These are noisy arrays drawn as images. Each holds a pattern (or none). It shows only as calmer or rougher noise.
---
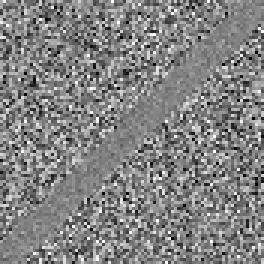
a diagonal band
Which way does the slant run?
bottom left to top right
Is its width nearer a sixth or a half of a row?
a sixth
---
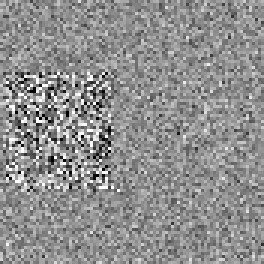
one block
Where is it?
middle left
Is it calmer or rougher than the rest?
rougher
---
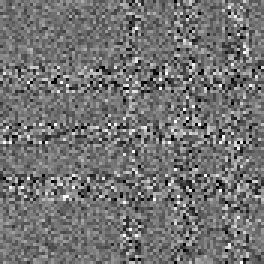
bands of rows crossing bands of columns
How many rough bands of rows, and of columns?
3 and 3
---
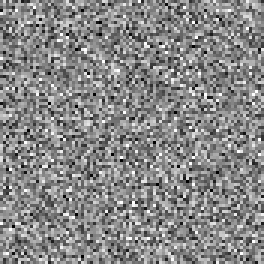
only noise
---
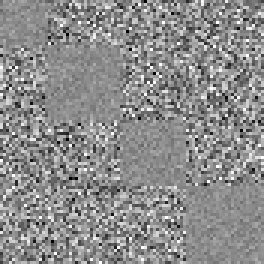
blocks along the diagonal
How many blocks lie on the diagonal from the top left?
4
